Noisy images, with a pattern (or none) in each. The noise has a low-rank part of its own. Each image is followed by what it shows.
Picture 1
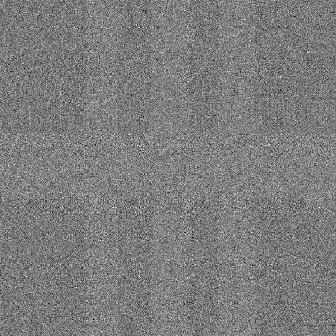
bands of rows crossing bands of columns
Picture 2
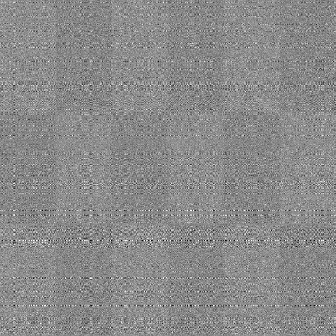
a checkerboard
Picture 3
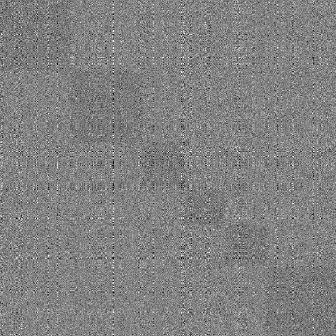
blocks along the diagonal
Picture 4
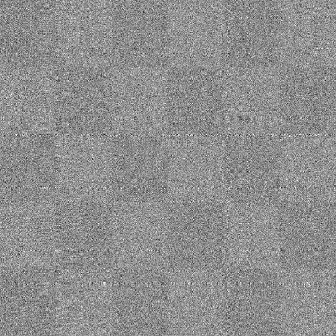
a checkerboard
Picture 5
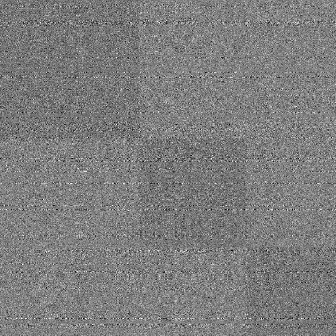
blocks along the diagonal
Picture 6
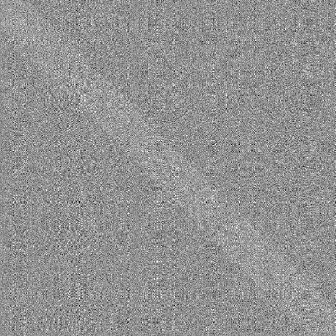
a diagonal band
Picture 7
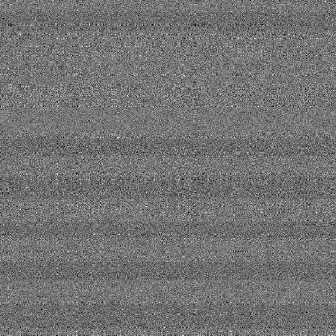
bands of rows
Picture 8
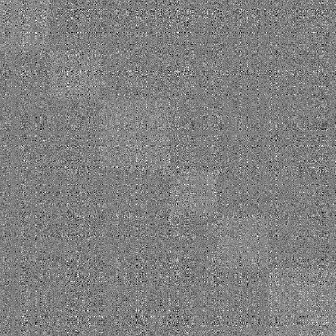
blocks along the diagonal
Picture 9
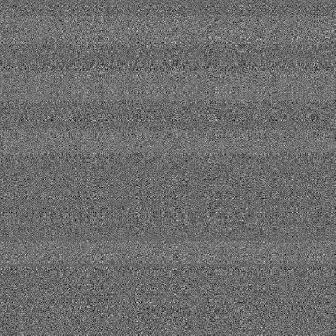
bands of rows
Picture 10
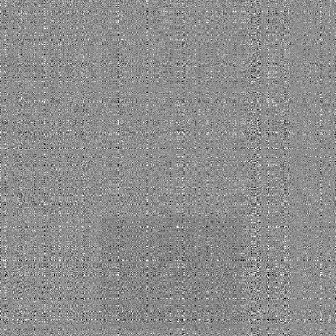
one block
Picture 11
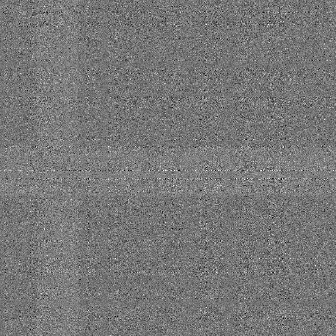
bands of rows crossing bands of columns
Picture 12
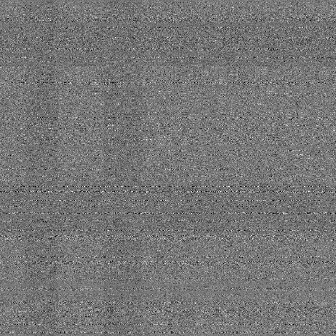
bands of rows crossing bands of columns
